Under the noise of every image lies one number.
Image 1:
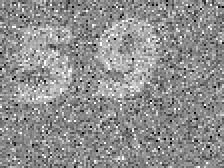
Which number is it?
59
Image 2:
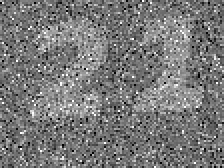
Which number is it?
21
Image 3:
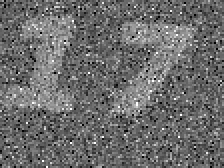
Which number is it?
17
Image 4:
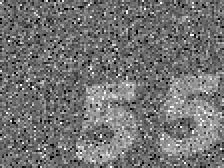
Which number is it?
55
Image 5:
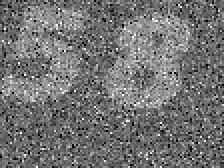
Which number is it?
58
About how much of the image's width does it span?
nearly all
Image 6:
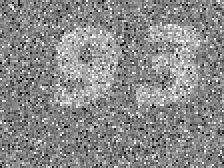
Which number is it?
93
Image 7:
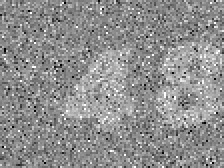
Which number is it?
48
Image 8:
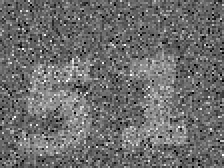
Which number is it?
51
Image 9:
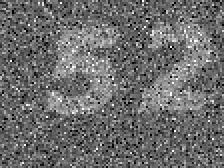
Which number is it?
52
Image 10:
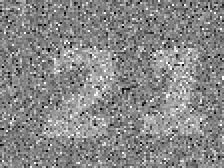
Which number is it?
21
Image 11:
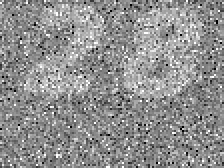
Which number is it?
28
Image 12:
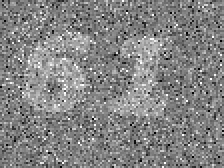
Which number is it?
61
